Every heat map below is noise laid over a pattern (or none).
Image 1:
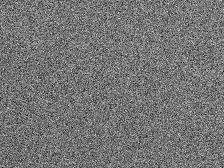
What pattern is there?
a smooth slope
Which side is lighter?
top right
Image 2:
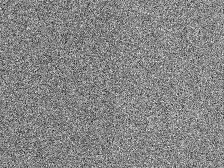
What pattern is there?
a sharp edge
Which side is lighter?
right
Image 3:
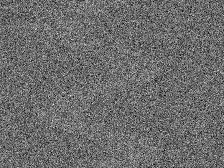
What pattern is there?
a wavy band
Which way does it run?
top to bottom
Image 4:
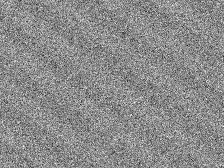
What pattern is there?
diagonal stripes
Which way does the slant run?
top left to bottom right
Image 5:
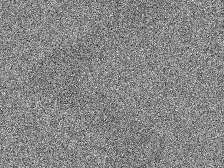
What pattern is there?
a wavy band
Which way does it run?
top to bottom
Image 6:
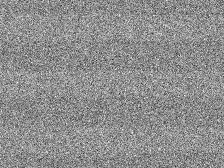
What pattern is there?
horizontal stripes
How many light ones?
3
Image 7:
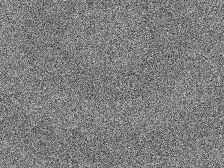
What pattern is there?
rings round one point
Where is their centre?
top middle
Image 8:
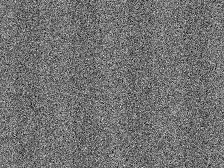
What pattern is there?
vertical stripes
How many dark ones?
4
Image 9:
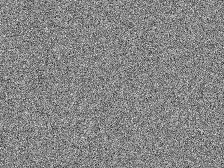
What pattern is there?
only noise
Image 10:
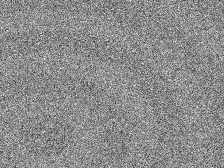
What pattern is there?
rings round one point
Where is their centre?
bottom left
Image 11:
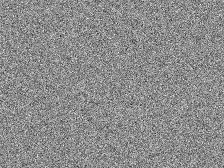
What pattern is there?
only noise
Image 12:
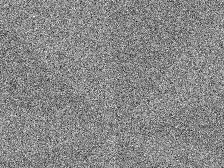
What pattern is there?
spokes from one point
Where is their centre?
bottom middle
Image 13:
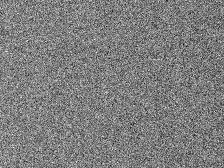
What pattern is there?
a smooth slope
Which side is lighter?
left
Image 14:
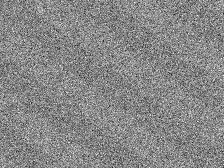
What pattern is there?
diagonal stripes
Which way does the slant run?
top left to bottom right
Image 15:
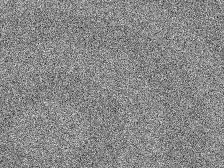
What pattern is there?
rings round one point
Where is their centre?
bottom left
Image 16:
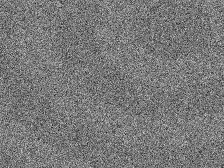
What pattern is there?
rings round one point
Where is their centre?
top right
